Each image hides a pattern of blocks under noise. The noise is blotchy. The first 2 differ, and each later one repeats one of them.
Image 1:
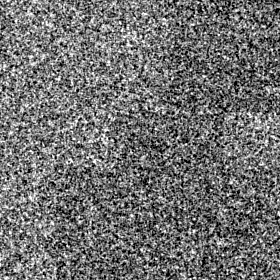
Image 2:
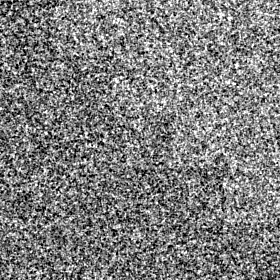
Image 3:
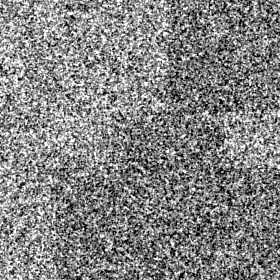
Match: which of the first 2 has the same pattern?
1
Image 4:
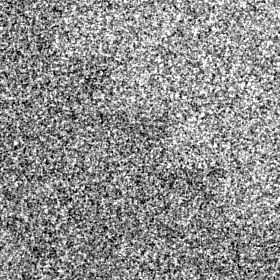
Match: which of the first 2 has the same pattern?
2
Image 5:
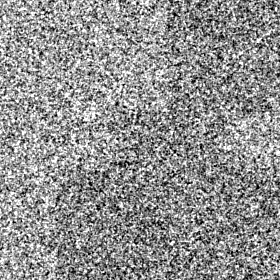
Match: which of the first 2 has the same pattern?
1
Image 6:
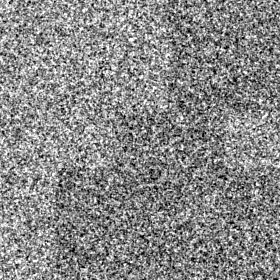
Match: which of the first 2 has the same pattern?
1
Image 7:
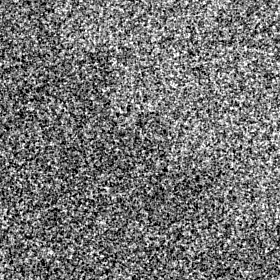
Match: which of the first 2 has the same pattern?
2
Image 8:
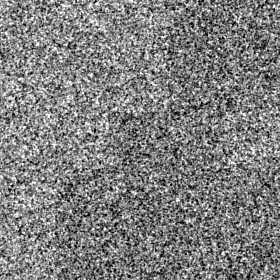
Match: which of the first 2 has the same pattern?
1
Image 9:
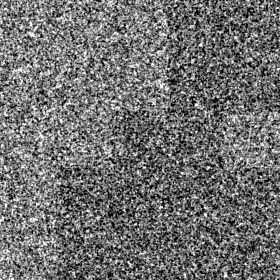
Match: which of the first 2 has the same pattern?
1
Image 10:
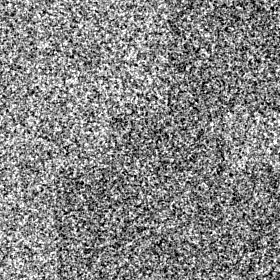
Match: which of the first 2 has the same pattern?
1
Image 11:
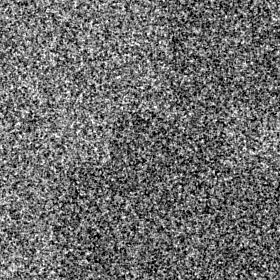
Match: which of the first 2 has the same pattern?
1
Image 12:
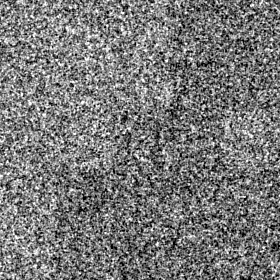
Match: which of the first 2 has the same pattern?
1
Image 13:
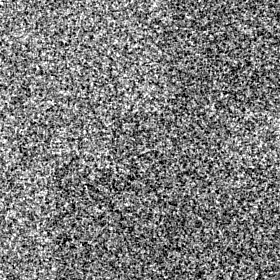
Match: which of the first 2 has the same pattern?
1
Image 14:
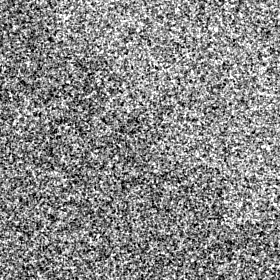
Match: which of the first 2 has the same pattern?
2
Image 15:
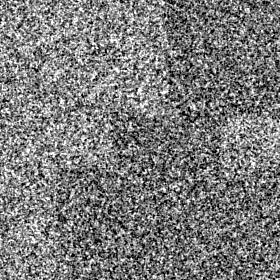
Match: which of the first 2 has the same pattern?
1
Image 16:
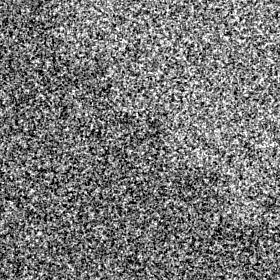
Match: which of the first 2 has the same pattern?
2
